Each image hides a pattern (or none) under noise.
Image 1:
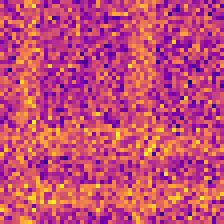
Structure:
bands of rows crossing bands of columns
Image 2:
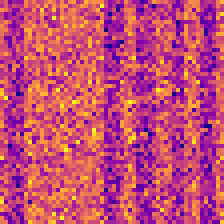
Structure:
bands of columns
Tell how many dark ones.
5
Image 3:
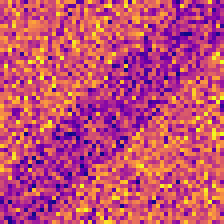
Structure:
a diagonal band
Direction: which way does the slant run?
bottom left to top right
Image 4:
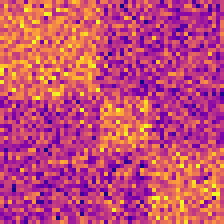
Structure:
blocks along the diagonal
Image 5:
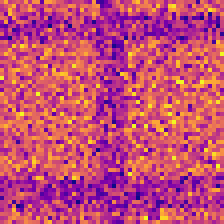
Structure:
bands of rows crossing bands of columns
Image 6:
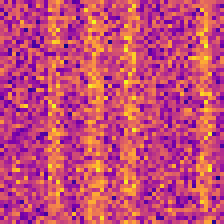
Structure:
bands of columns
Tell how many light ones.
4
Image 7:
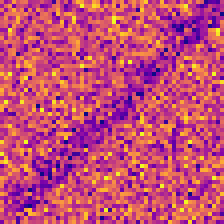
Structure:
a diagonal band
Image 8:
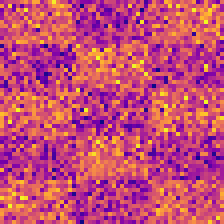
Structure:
a checkerboard
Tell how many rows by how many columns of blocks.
5 by 3
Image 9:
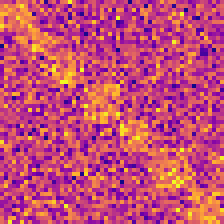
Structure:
blocks along the diagonal
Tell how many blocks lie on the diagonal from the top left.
7
